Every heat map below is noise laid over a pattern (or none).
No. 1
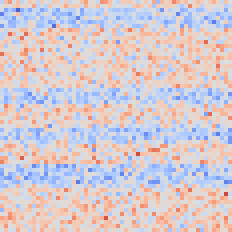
bands of rows
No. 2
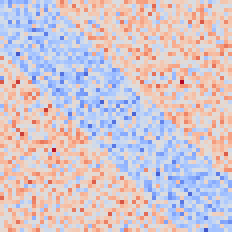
a diagonal band
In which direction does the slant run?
top left to bottom right
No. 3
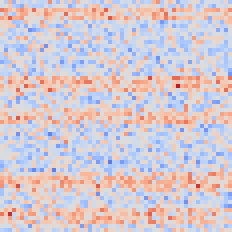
bands of rows
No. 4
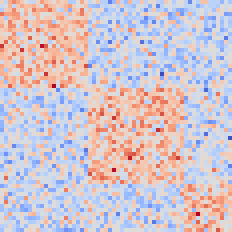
blocks along the diagonal
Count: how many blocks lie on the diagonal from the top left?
3
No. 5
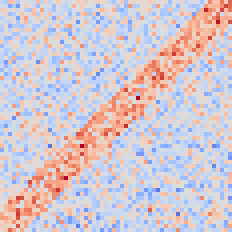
a diagonal band
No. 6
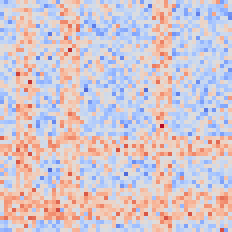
bands of rows crossing bands of columns
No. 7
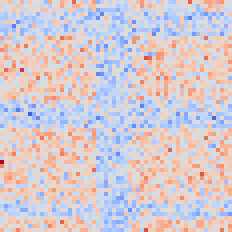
bands of rows crossing bands of columns
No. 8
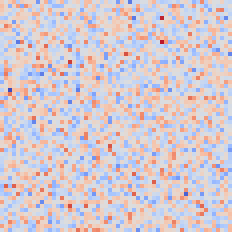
only noise
